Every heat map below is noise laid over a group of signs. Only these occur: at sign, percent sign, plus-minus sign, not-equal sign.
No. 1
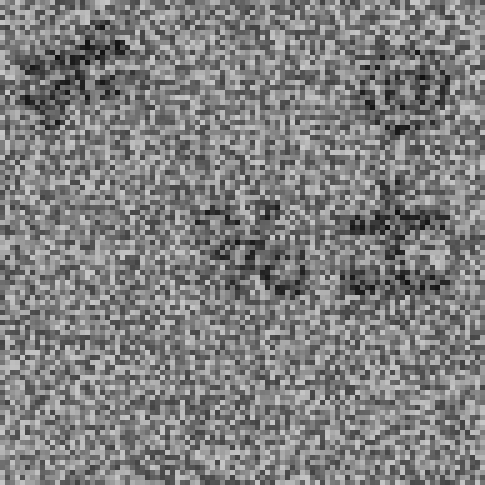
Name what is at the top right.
at sign
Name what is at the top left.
not-equal sign
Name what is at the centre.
percent sign
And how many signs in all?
4
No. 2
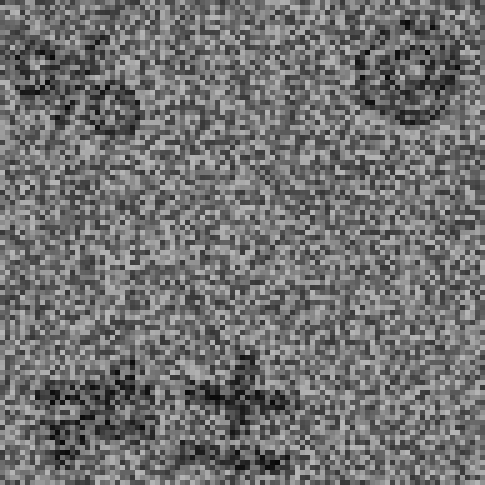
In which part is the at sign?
top right
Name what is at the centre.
nothing
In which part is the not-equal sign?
bottom left
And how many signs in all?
4
